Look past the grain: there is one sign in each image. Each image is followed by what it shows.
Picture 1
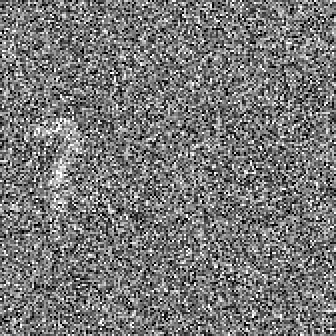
question mark
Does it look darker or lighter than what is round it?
lighter
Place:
middle left
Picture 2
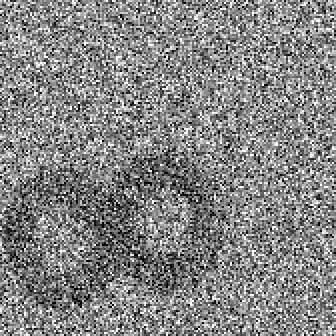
infinity sign
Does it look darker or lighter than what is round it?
darker
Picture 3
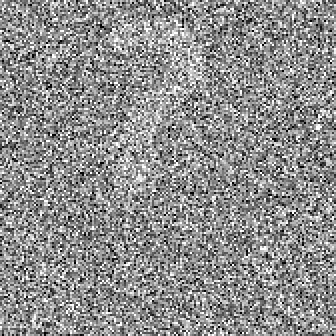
question mark
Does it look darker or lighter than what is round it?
lighter
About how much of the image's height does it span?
half
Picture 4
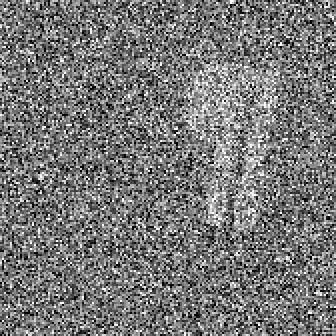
pilcrow
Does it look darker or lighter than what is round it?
lighter
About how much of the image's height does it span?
half
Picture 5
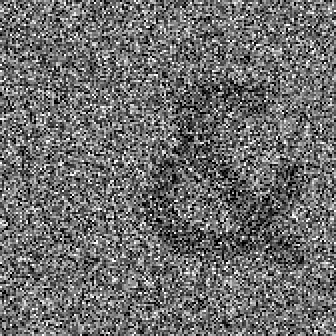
ampersand
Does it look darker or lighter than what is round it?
darker
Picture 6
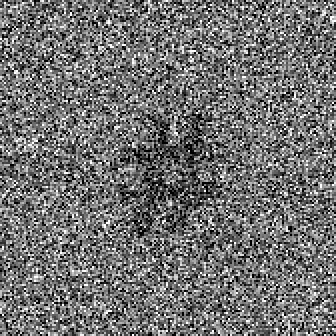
hash sign
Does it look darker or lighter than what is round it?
darker
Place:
centre
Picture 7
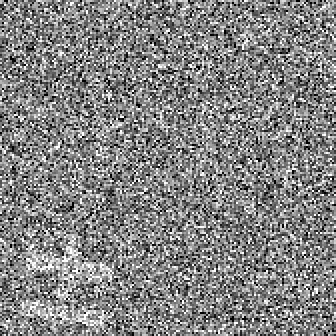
plus-minus sign
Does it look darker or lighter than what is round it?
lighter
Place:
bottom left
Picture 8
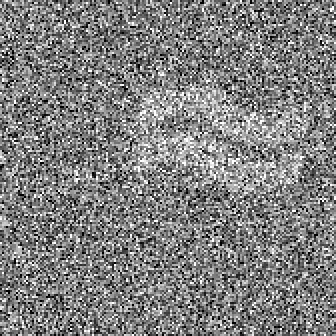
approximately sign
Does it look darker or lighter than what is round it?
lighter
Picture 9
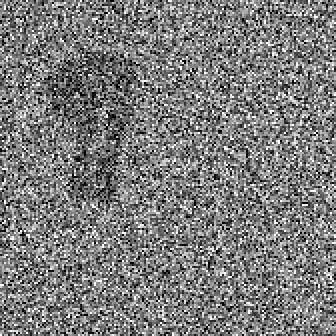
pilcrow
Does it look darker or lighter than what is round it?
darker
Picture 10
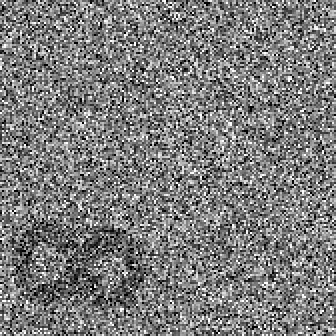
infinity sign
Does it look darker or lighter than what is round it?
darker
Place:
bottom left
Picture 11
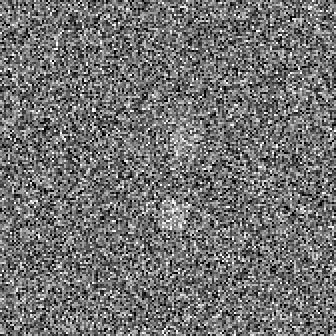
colon
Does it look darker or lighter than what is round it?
lighter
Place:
centre
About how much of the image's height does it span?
a third
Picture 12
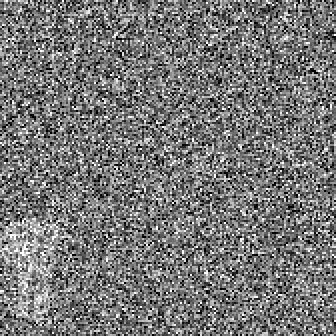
pilcrow
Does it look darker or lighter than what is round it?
lighter
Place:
bottom left
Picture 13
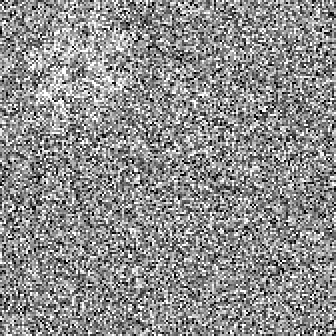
hash sign
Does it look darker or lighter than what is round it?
lighter
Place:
top left
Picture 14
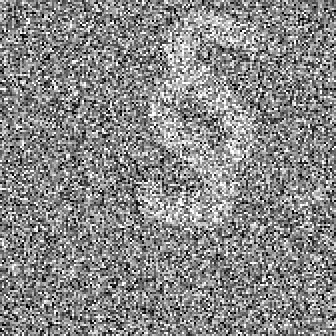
section sign
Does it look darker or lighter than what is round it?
lighter
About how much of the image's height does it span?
two thirds
